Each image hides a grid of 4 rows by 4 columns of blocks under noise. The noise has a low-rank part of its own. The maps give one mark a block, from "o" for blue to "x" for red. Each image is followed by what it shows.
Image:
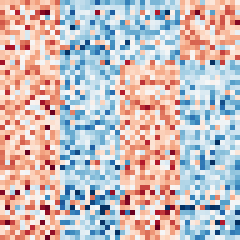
xoox
xoxo
xoxo
xoxo
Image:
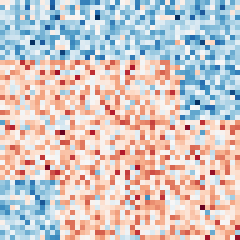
oooo
xxxo
xxxx
oxxx
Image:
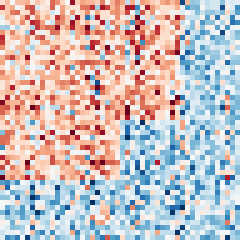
xxxo
xxxo
xxoo
oooo
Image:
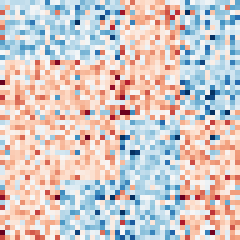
ooxo
xxxo
xxox
xoox
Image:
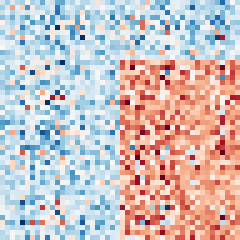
oooo
ooxx
ooxx
ooxx
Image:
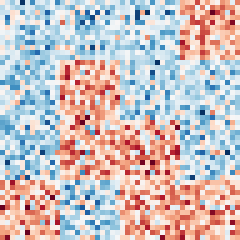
ooox
oxoo
oxxo
xoxx
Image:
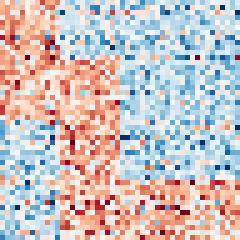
xooo
xxoo
oxoo
oxxx
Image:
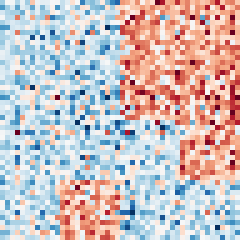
ooxx
ooxx
ooox
oxoo
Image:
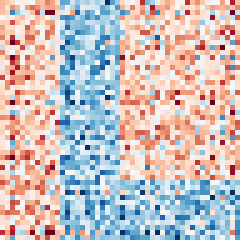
xoxx
xoxx
xoxx
xooo
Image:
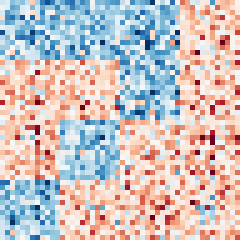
ooox
xxox
xoxx
oxxx
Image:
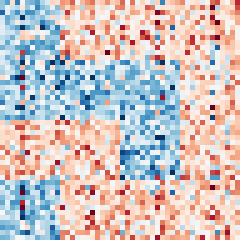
oxxx
ooox
xxox
oxxx
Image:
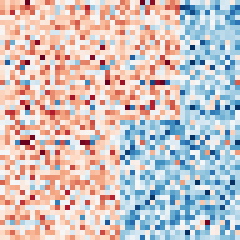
xxxo
xxxo
xxoo
xxoo
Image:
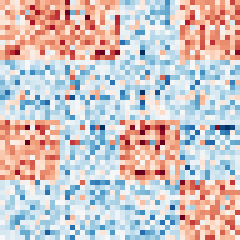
xxox
oooo
xoxo
ooox
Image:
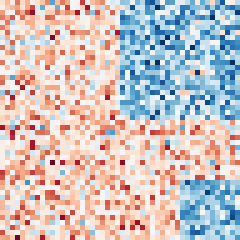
xxoo
xxoo
xxxx
xxxo
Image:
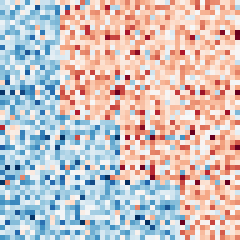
oxxx
oxxx
ooxx
ooox
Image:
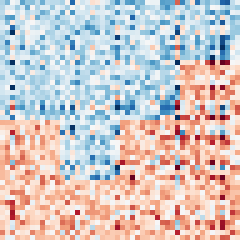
oooo
ooox
xoxx
xxxx
